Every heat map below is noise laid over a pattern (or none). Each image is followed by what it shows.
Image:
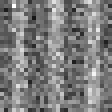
vertical stripes
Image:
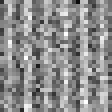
vertical stripes
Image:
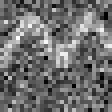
a wavy band
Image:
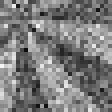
spokes from one point
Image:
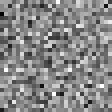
only noise
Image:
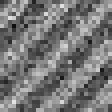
diagonal stripes
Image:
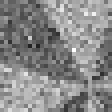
spokes from one point
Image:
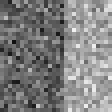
a sharp edge
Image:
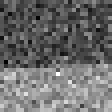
a sharp edge
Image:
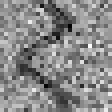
a wavy band
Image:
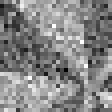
spokes from one point
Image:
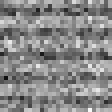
horizontal stripes
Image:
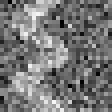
a wavy band
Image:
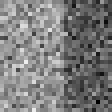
a sharp edge
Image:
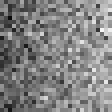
a smooth slope
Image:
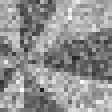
spokes from one point
